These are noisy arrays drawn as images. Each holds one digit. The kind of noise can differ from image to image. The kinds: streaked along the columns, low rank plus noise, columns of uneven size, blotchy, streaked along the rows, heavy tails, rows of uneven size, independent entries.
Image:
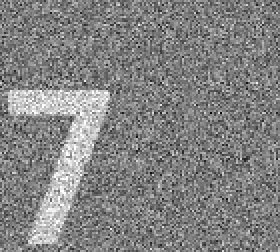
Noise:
low rank plus noise
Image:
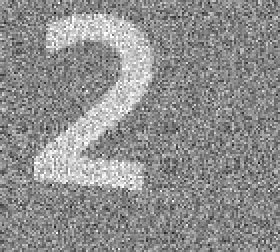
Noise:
low rank plus noise
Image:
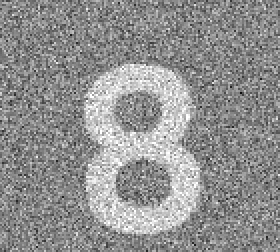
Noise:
independent entries
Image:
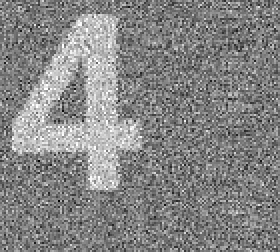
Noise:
low rank plus noise
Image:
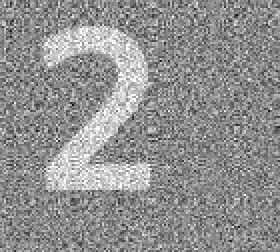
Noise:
low rank plus noise
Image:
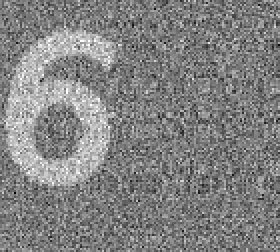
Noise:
low rank plus noise
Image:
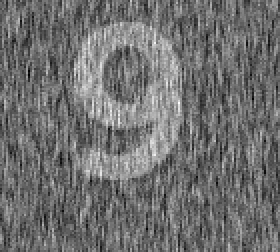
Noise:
streaked along the columns
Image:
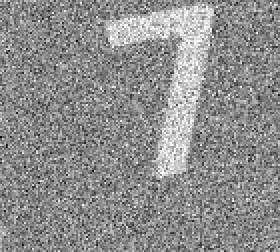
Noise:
independent entries
